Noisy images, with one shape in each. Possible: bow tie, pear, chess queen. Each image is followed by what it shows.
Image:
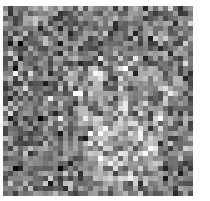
chess queen
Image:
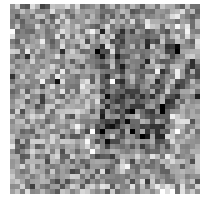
chess queen
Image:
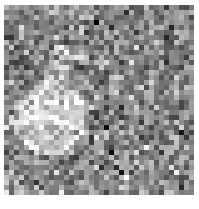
pear
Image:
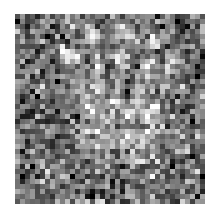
chess queen
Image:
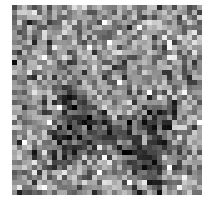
bow tie
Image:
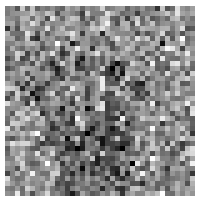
chess queen
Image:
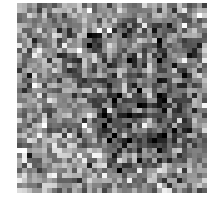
chess queen
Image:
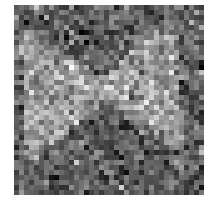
bow tie
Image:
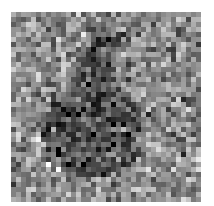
pear
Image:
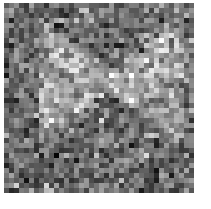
bow tie
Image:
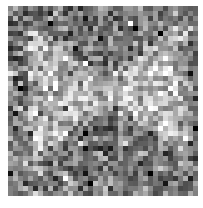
bow tie
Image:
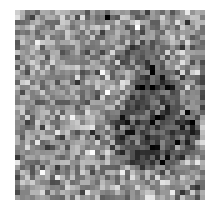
pear
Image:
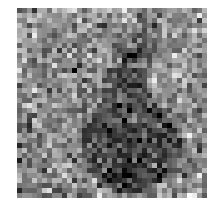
pear
